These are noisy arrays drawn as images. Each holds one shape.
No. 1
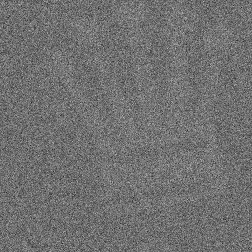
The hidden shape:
chess queen
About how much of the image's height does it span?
nearly all
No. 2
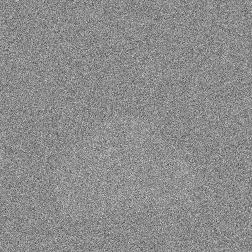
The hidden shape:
cloud
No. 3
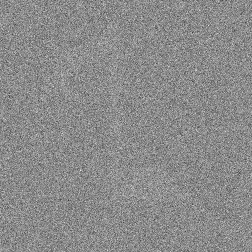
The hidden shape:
musical note
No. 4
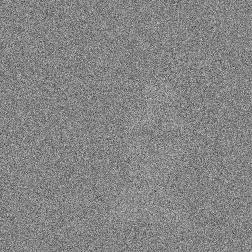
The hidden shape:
chess bishop
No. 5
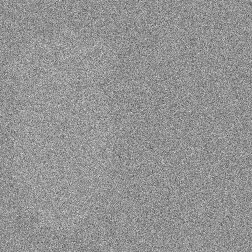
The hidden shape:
footprint
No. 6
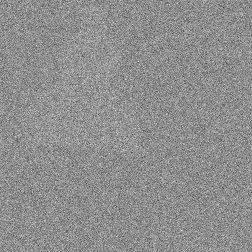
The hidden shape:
chess pawn
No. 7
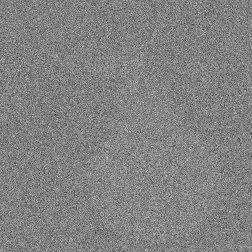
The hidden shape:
pear
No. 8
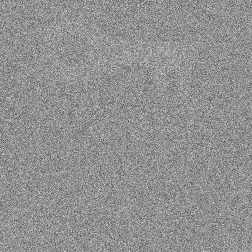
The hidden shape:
key
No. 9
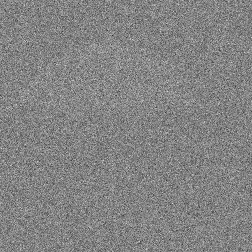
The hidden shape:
umbrella
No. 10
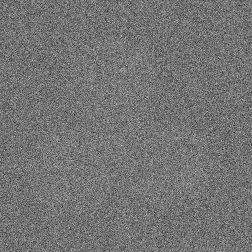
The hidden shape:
club
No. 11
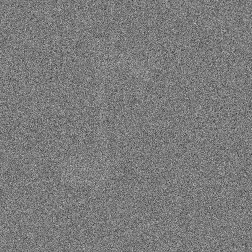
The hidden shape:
musical note
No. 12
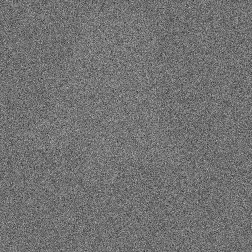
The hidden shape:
bell
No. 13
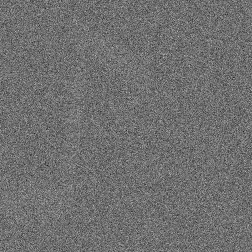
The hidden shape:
musical note
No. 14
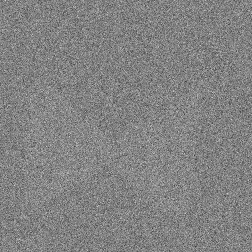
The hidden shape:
bow tie
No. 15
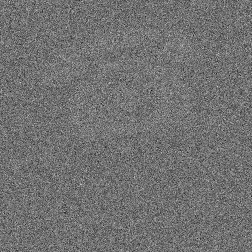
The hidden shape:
telephone
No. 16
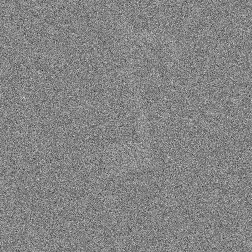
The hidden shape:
musical note
